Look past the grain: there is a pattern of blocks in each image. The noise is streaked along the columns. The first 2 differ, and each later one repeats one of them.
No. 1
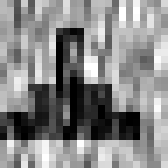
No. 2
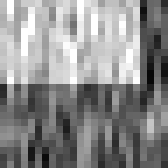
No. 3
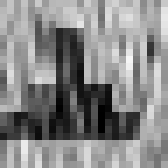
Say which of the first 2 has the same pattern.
1
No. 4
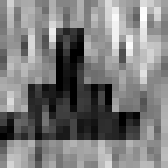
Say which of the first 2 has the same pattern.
1
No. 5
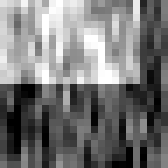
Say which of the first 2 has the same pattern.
2
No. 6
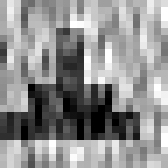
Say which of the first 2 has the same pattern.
1
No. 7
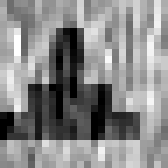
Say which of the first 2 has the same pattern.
1
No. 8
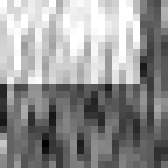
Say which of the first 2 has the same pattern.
2
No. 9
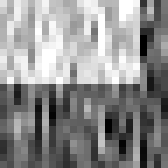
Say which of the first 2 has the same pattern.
2
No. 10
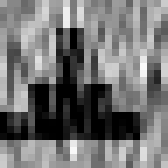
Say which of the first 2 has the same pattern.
1
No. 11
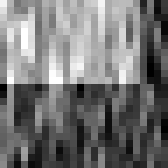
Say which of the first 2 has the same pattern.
2
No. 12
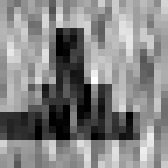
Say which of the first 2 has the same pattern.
1
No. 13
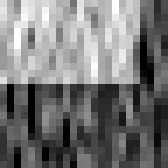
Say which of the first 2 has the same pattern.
2
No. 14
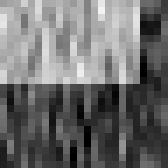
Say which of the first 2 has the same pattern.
2
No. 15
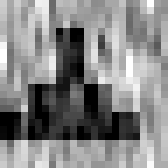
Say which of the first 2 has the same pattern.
1
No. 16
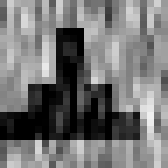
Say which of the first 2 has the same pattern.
1
